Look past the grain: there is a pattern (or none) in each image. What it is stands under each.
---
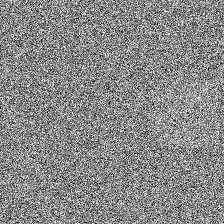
one block
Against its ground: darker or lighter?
lighter
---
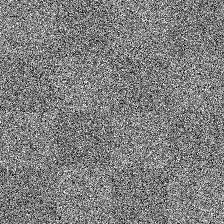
a checkerboard
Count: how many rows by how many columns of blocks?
4 by 4
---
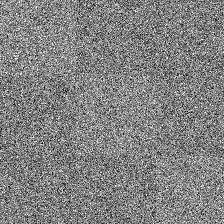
blocks along the diagonal
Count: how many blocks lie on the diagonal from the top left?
3
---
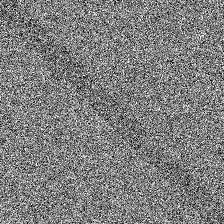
a diagonal band
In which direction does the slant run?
top left to bottom right
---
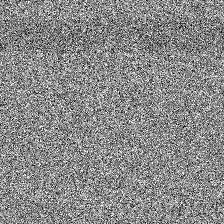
one band of rows
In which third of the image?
top
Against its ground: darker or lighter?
darker
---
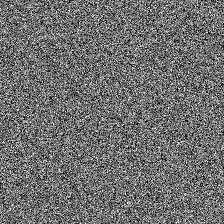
only noise
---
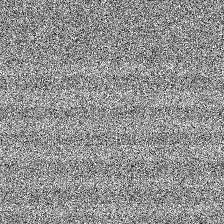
bands of rows
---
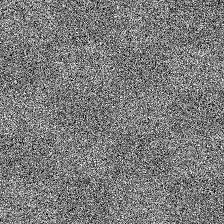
a checkerboard
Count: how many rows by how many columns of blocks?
5 by 4
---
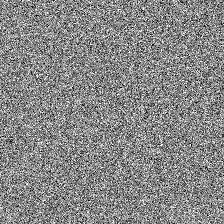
only noise
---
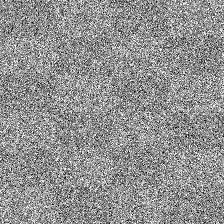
a checkerboard
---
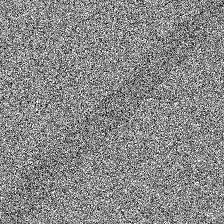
a diagonal band
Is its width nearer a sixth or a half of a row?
a sixth
